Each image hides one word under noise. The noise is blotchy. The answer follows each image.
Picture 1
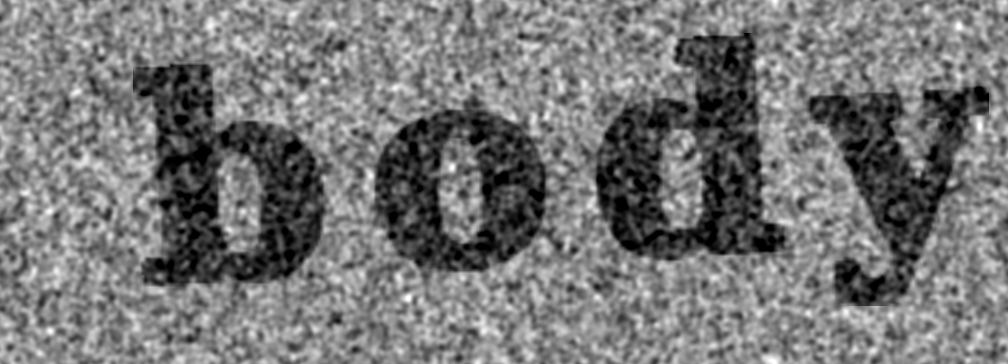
body
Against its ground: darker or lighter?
darker
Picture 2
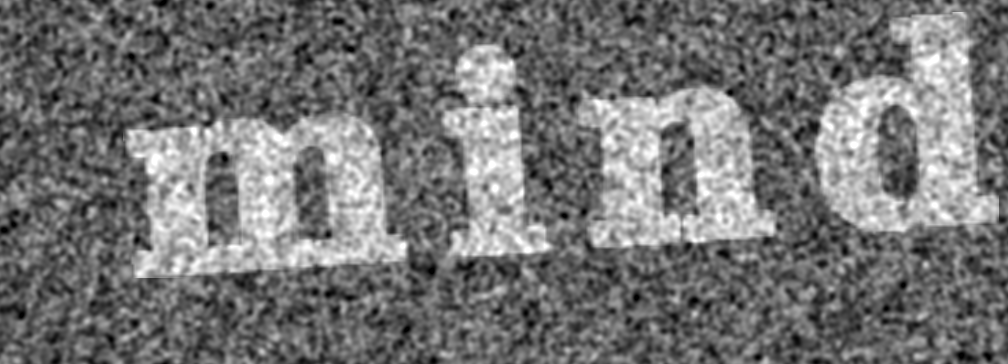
mind
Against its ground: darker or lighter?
lighter
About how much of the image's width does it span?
nearly all
